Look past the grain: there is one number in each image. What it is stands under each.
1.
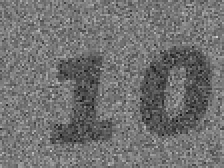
10
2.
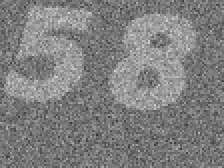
58
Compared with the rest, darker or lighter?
lighter
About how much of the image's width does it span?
nearly all
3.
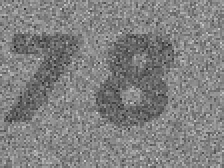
78
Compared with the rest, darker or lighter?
darker
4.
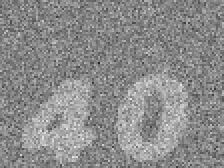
40
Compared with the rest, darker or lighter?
lighter
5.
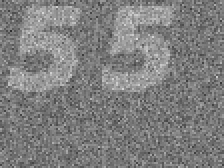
55
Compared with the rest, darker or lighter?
lighter
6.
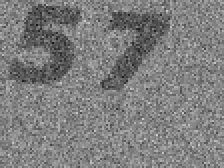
57
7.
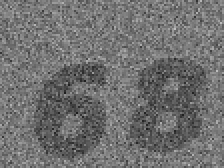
68
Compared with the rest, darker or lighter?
darker
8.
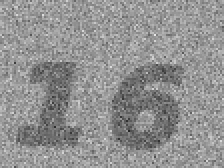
16
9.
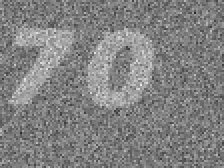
70
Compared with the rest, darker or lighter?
lighter
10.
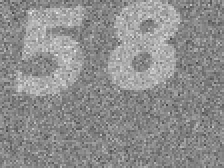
58
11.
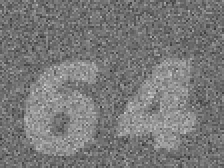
64
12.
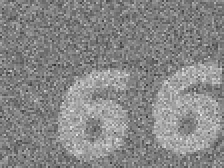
66
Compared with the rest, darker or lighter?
lighter
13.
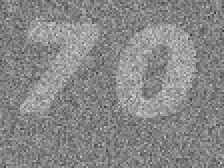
70
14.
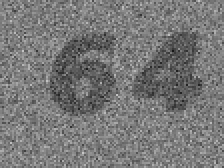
64
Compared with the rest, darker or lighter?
darker
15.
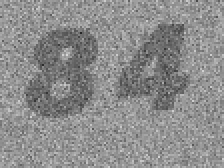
84
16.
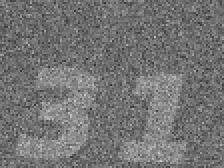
31
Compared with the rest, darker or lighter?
lighter
